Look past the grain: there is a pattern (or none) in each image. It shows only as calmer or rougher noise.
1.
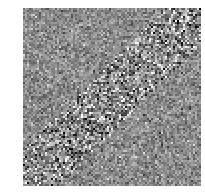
a diagonal band
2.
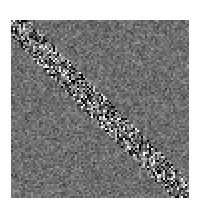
a diagonal band
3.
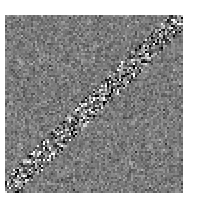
a diagonal band
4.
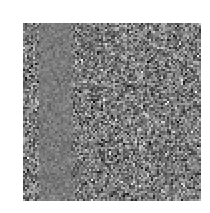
one band of columns
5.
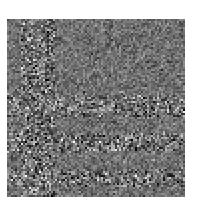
bands of rows crossing bands of columns
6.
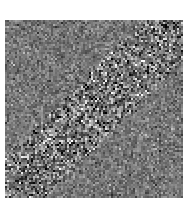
a diagonal band
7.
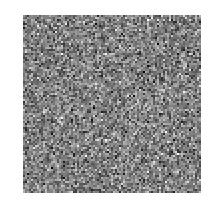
only noise
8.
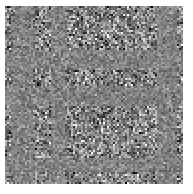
bands of rows crossing bands of columns
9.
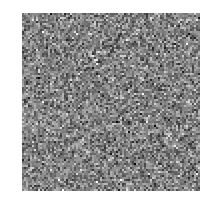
only noise
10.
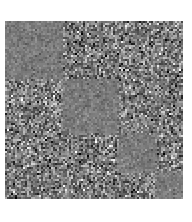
blocks along the diagonal
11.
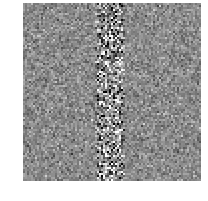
one band of columns
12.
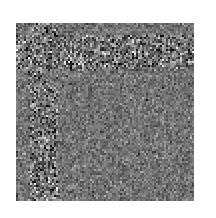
bands of rows crossing bands of columns
